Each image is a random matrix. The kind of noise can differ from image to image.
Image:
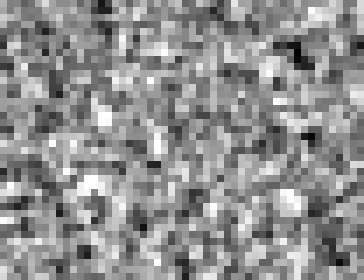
blotchy
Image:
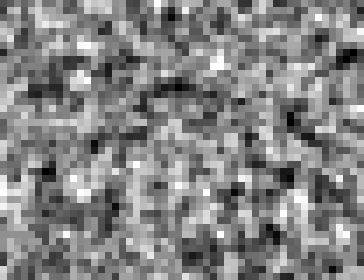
blotchy
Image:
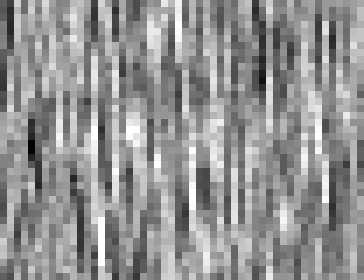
streaked along the columns
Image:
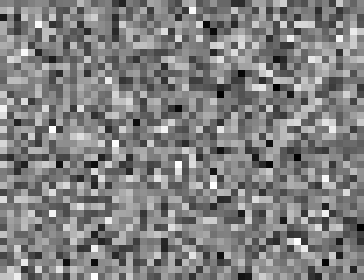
independent entries
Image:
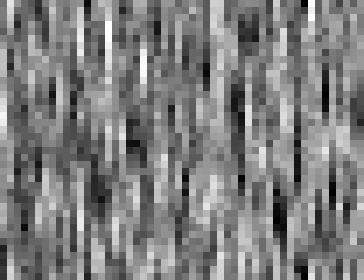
streaked along the columns
